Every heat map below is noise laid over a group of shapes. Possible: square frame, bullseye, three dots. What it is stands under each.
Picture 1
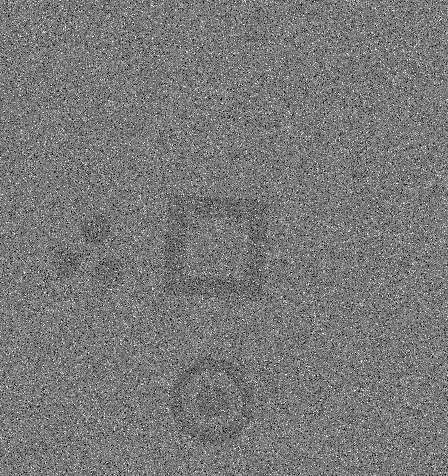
middle left: dark three dots; centre: dark square frame; bottom middle: dark bullseye
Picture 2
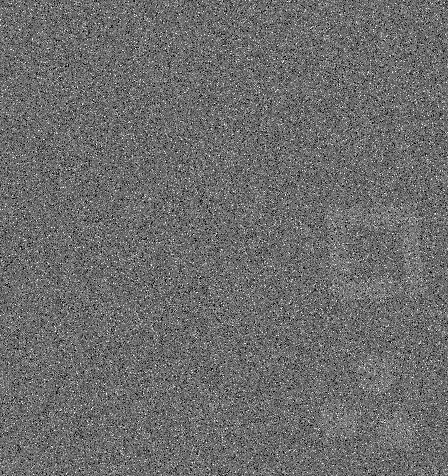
middle right: light square frame; bottom right: light three dots
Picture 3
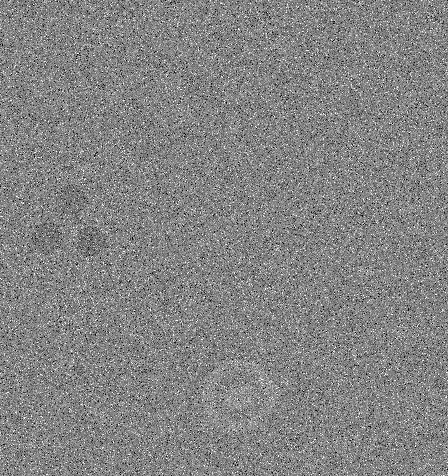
middle left: dark three dots; bottom middle: light bullseye
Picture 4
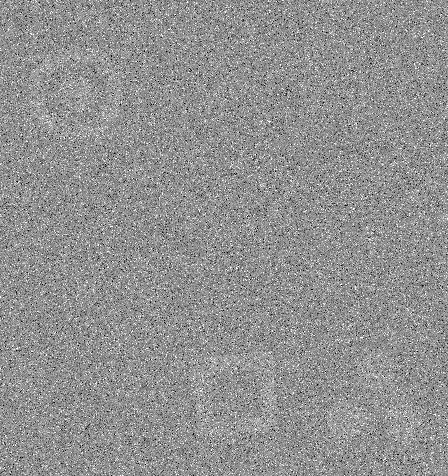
top left: light bullseye; bottom middle: light square frame; bottom right: light three dots
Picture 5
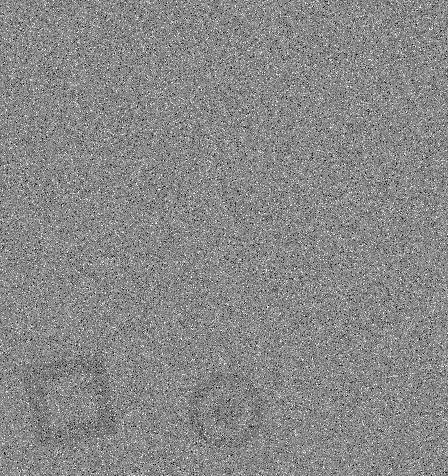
bottom left: dark square frame; bottom middle: dark bullseye
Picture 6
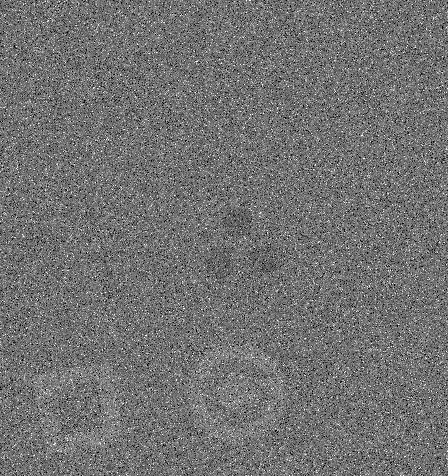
centre: dark three dots; bottom left: light square frame; bottom middle: light bullseye
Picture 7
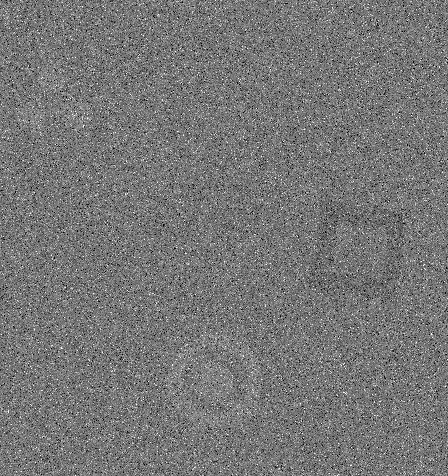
top left: light three dots; middle right: dark square frame; bottom middle: light bullseye
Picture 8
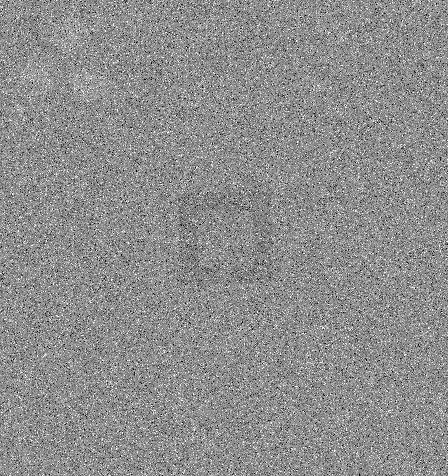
top left: light three dots; centre: dark square frame
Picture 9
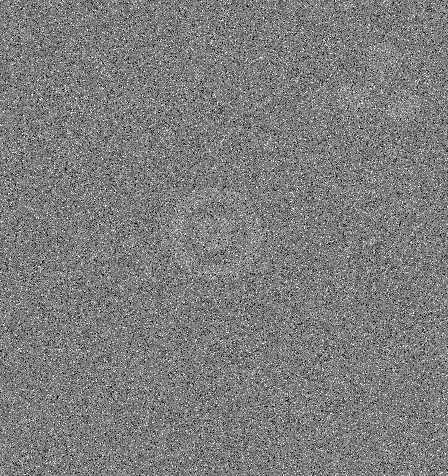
top right: light three dots; centre: light bullseye
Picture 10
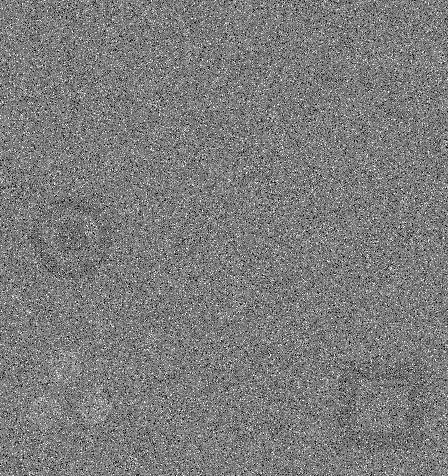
middle left: dark bullseye; bottom left: light three dots; bottom right: dark square frame
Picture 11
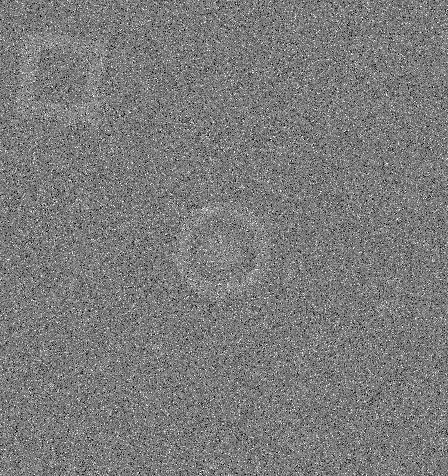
top left: light square frame; centre: light bullseye
